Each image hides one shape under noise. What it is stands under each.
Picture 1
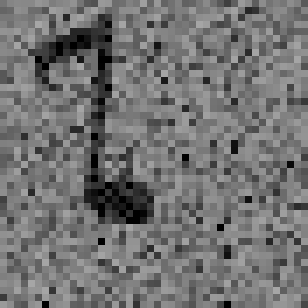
musical note
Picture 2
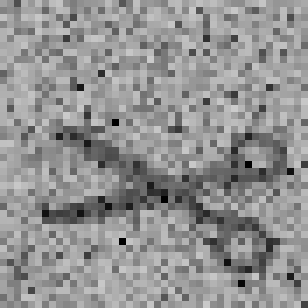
pair of scissors
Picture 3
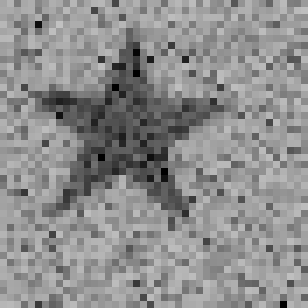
star
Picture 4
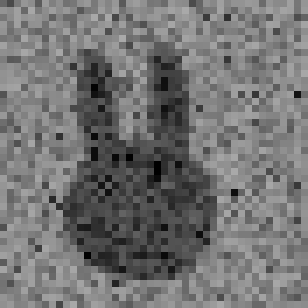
rabbit's head
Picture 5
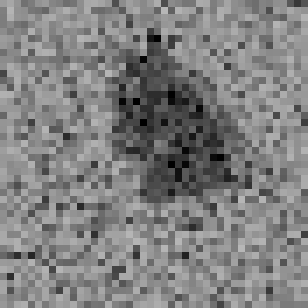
chess knight
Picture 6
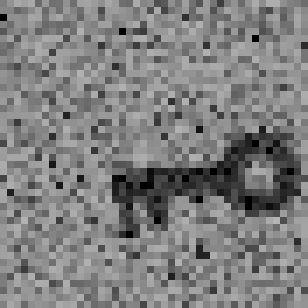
key
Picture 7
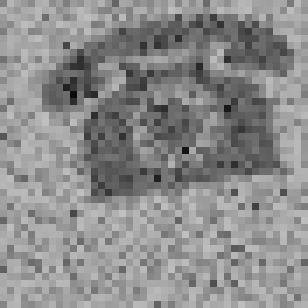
telephone
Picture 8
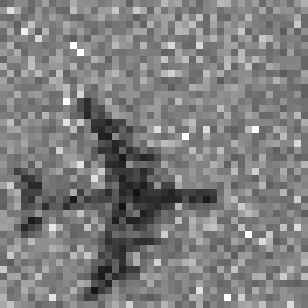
airplane
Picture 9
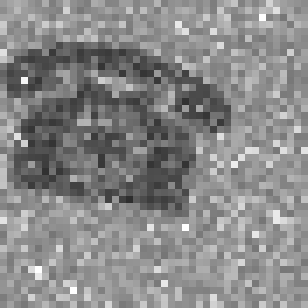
telephone
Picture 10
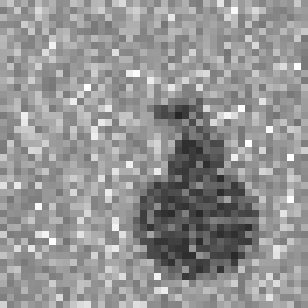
pear
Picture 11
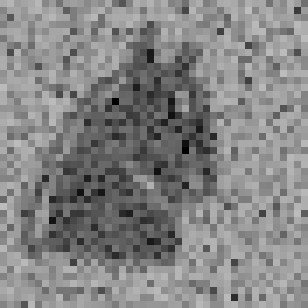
chess knight
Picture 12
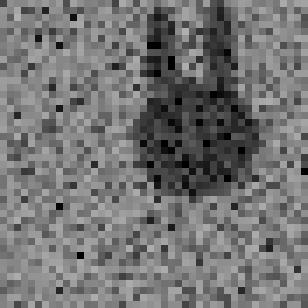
rabbit's head
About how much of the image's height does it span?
two thirds
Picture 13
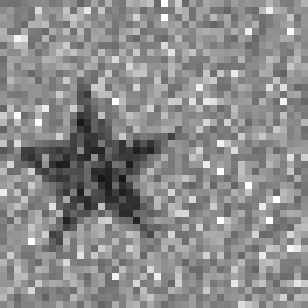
star
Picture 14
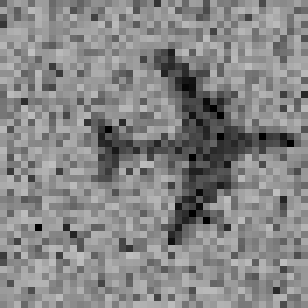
airplane
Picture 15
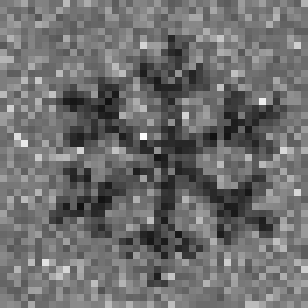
snowflake
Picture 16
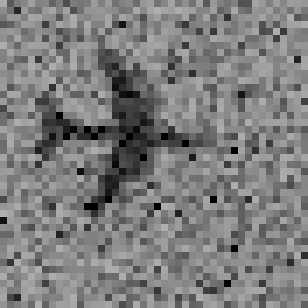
airplane
